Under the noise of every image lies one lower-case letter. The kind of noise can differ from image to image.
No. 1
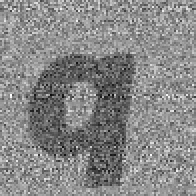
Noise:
rows of uneven size
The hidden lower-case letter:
q
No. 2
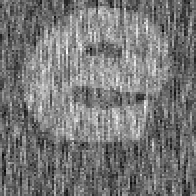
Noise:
streaked along the columns
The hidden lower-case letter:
e
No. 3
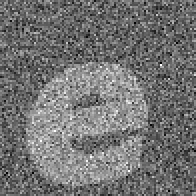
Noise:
independent entries
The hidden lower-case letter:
e
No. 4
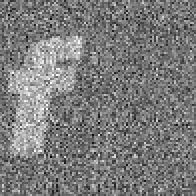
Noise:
low rank plus noise
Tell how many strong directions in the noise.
two
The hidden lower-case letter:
f
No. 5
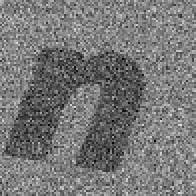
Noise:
low rank plus noise
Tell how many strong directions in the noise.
three or four
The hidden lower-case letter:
n
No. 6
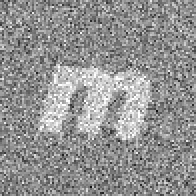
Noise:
independent entries
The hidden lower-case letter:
m
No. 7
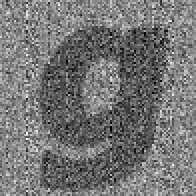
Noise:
columns of uneven size
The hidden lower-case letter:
g
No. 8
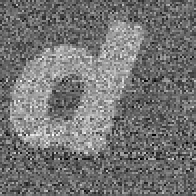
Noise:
rows of uneven size
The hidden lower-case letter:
d
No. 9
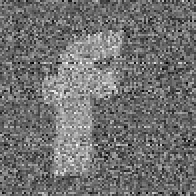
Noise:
rows of uneven size
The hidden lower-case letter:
f
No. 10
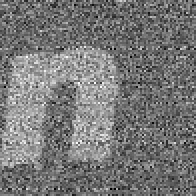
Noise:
rows of uneven size
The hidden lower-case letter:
n
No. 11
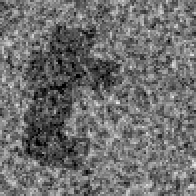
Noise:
blotchy
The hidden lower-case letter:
t
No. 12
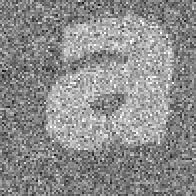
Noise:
independent entries
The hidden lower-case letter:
a
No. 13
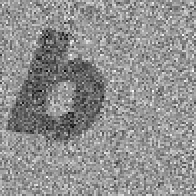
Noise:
low rank plus noise
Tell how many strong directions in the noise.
five to eight
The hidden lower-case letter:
b
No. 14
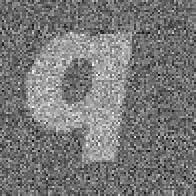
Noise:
low rank plus noise
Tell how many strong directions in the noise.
one
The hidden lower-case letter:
q
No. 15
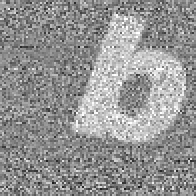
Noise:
rows of uneven size
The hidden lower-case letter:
b
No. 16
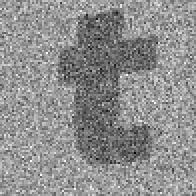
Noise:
independent entries
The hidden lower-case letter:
t
